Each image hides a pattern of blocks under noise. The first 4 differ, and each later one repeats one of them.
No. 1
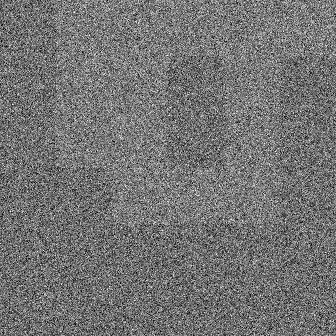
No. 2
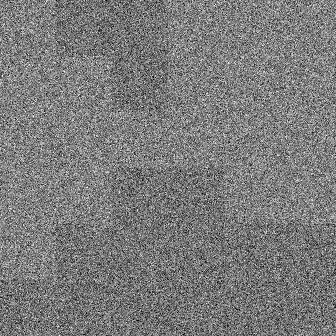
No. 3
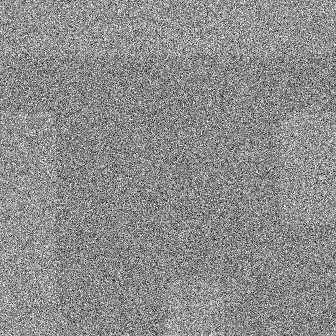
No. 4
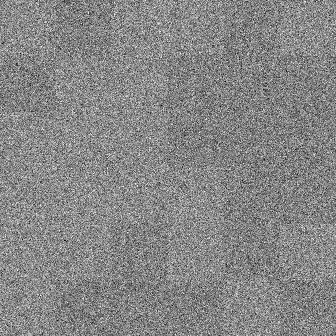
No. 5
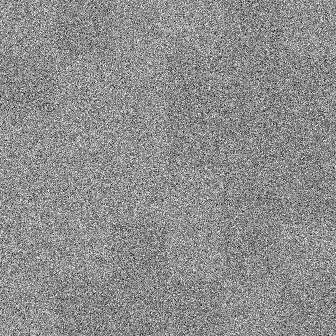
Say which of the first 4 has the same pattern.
4
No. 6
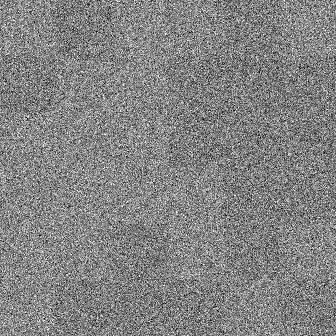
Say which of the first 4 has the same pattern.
4
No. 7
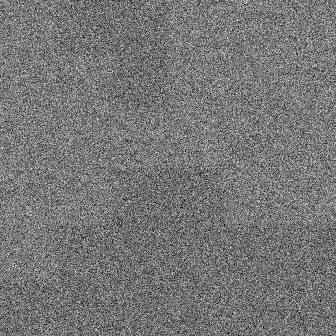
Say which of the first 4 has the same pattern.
2
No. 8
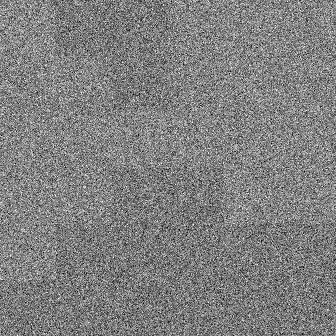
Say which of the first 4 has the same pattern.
2
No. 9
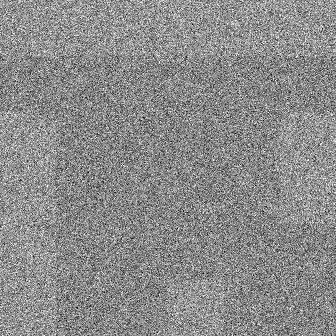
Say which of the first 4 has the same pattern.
3
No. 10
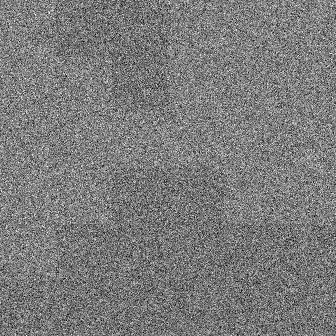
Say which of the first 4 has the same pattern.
2
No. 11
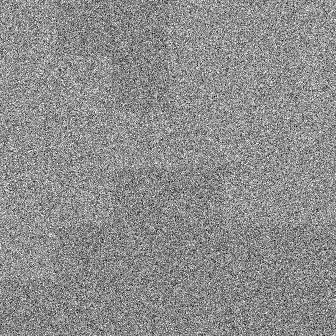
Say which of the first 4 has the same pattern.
2
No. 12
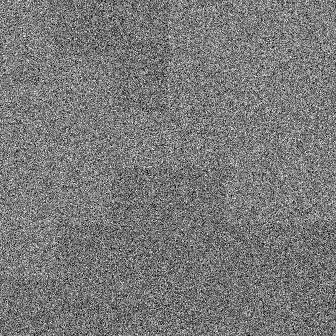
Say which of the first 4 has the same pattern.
2
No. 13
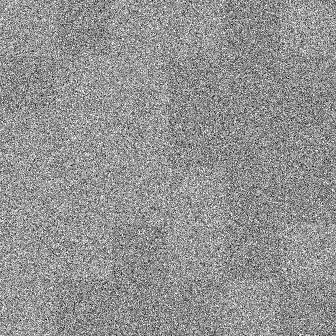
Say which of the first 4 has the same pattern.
4
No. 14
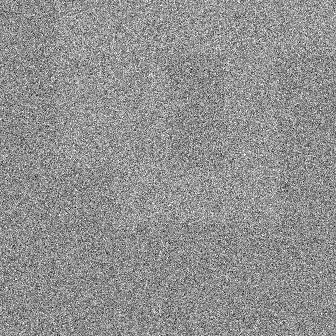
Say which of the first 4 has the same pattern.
1
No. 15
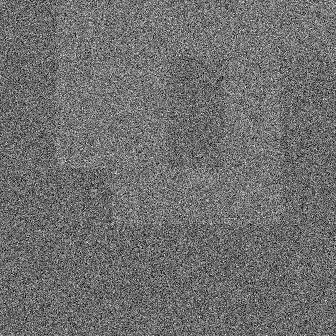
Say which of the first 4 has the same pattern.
1
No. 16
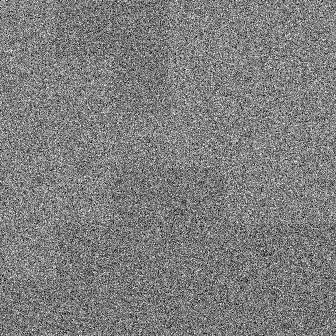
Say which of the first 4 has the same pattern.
2
